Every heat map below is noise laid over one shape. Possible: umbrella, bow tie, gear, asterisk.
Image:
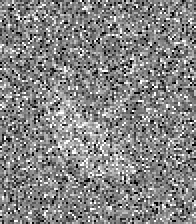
light umbrella
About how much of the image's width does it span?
half
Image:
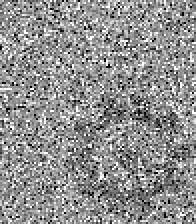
dark gear
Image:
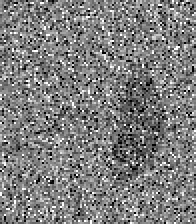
dark umbrella
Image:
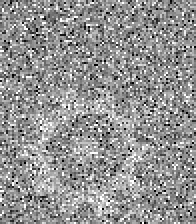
light gear
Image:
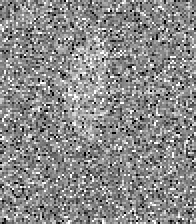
light umbrella
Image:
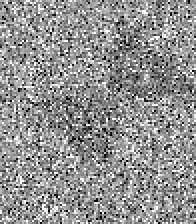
dark bow tie
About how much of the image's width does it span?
nearly all
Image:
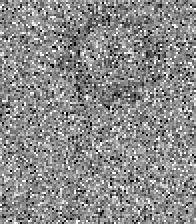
dark gear
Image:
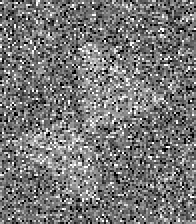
light bow tie
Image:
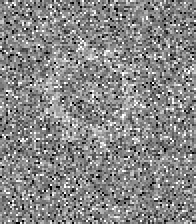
light gear
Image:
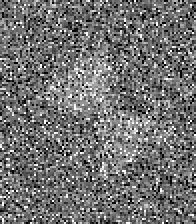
light bow tie
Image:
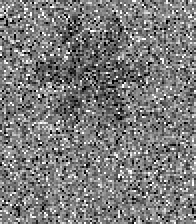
dark asterisk
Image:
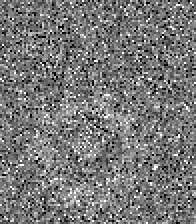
light gear
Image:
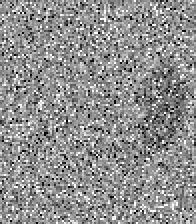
dark umbrella
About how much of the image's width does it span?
half
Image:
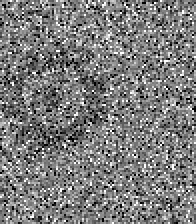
dark gear
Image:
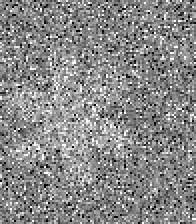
light asterisk
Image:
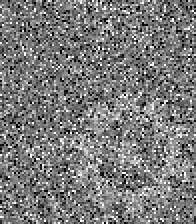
light gear
